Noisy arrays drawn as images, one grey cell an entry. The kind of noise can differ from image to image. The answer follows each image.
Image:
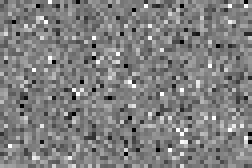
heavy tails
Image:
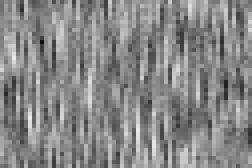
streaked along the columns
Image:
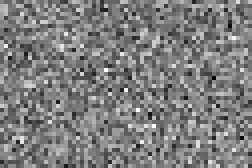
independent entries
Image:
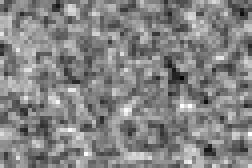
blotchy
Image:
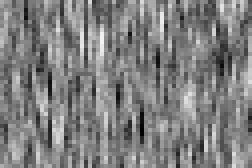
streaked along the columns
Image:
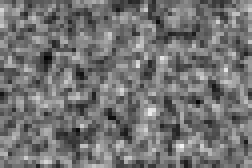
blotchy
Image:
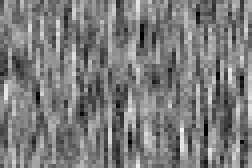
streaked along the columns
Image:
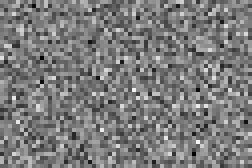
independent entries
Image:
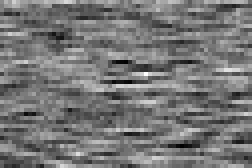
streaked along the rows
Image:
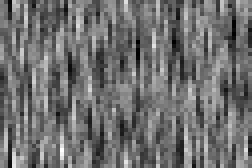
streaked along the columns
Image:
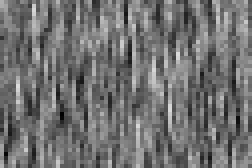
streaked along the columns
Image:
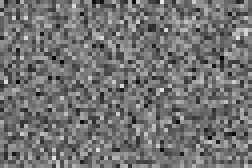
independent entries
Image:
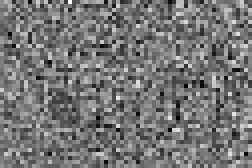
low rank plus noise
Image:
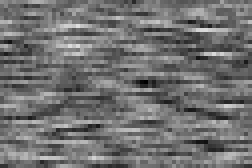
streaked along the rows
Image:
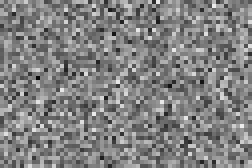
independent entries
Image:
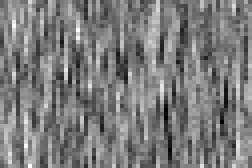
streaked along the columns
